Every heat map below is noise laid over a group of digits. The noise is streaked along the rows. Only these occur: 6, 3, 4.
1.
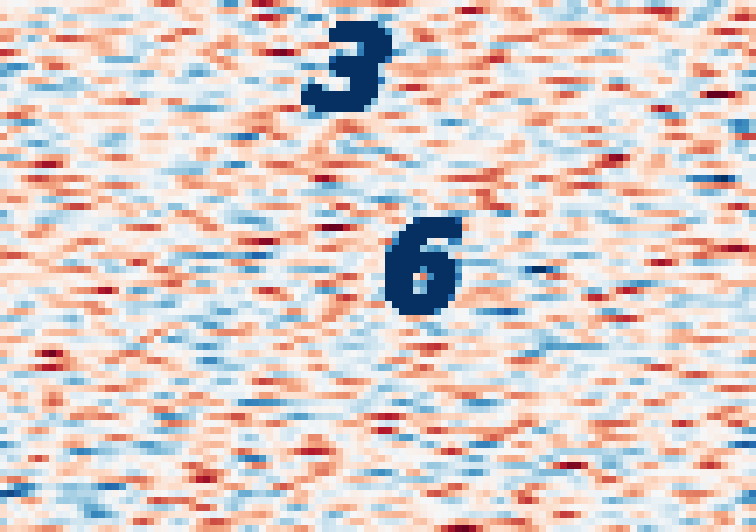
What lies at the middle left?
nothing
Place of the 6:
centre
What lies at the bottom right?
nothing
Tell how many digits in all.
2
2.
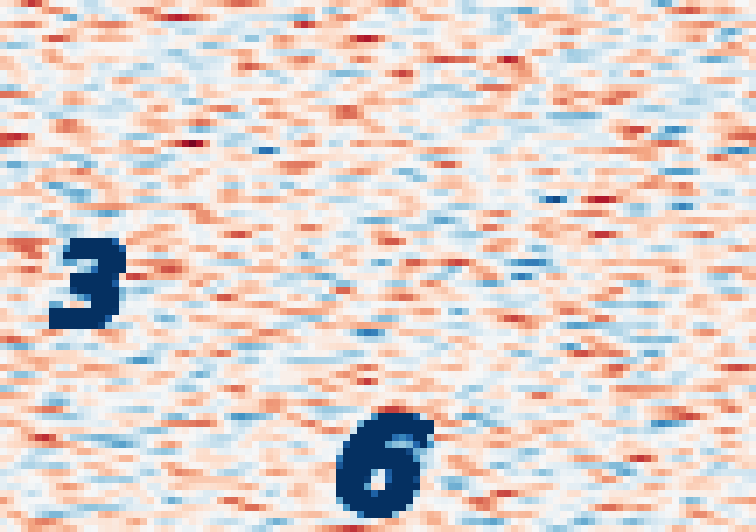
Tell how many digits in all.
2
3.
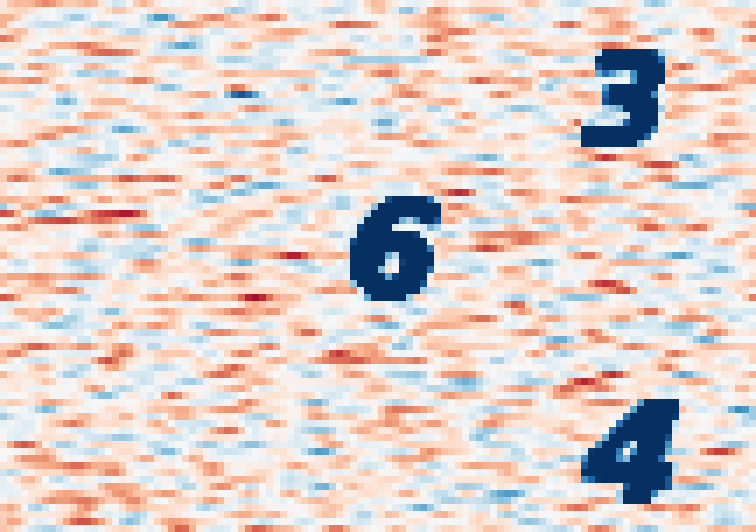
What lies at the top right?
3
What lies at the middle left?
nothing
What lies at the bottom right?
4
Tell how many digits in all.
3
